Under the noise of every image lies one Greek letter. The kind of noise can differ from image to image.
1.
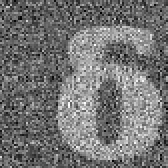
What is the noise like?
low rank plus noise
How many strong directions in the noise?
two
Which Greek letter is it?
delta
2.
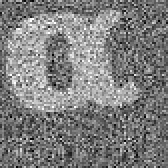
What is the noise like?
low rank plus noise
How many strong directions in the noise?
three or four
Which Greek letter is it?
alpha
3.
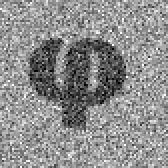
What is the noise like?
independent entries
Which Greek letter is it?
phi
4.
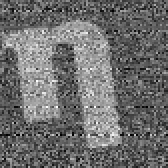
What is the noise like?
rows of uneven size
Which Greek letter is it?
eta
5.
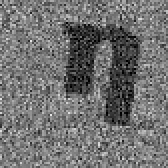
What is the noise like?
low rank plus noise
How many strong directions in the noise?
three or four
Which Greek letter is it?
eta
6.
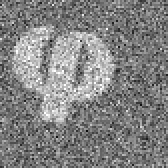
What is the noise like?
independent entries
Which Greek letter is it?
phi
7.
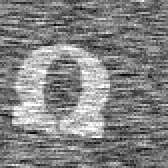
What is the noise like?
streaked along the rows
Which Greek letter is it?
omega
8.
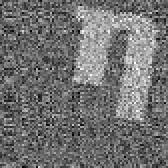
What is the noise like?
low rank plus noise
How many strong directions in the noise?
one
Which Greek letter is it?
eta
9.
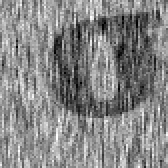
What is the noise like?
streaked along the columns
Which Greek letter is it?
sigma
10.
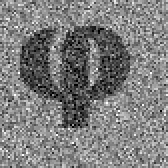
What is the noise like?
independent entries
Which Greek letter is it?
phi
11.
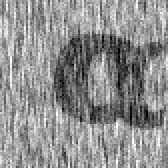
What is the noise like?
streaked along the columns
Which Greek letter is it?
alpha
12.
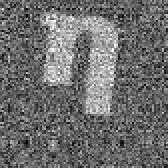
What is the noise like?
low rank plus noise
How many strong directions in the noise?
three or four
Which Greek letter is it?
eta
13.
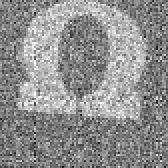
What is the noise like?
low rank plus noise
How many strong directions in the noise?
two
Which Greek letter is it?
omega
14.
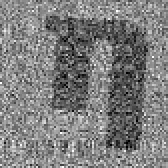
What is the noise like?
low rank plus noise
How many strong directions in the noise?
one
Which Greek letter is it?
eta
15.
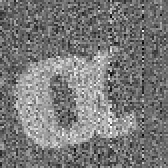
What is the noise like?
columns of uneven size
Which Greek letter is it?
alpha
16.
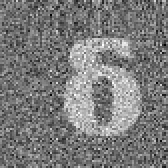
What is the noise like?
low rank plus noise
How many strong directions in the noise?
two
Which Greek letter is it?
delta
